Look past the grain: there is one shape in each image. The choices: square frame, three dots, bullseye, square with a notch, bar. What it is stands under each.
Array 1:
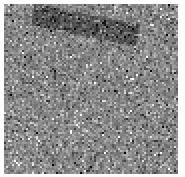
dark bar
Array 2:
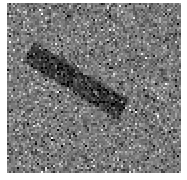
dark bar
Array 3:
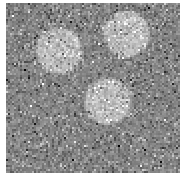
light three dots
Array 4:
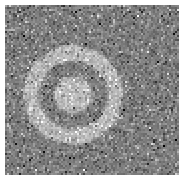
light bullseye
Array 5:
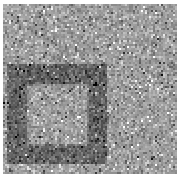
dark square frame
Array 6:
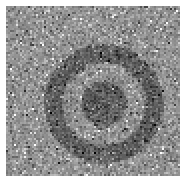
dark bullseye
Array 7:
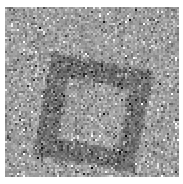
dark square frame
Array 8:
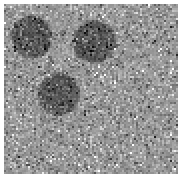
dark three dots
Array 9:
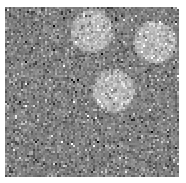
light three dots
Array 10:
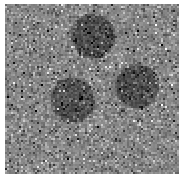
dark three dots
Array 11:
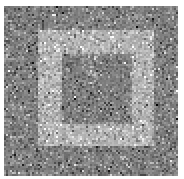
light square frame
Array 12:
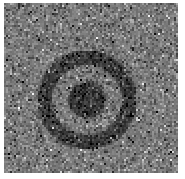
dark bullseye
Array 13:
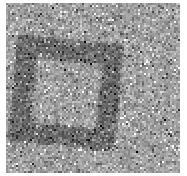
dark square frame
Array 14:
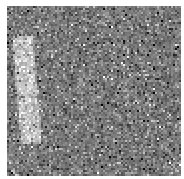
light bar
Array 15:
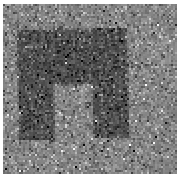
dark square with a notch
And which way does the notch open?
down
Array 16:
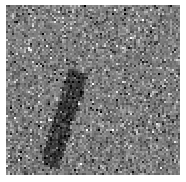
dark bar
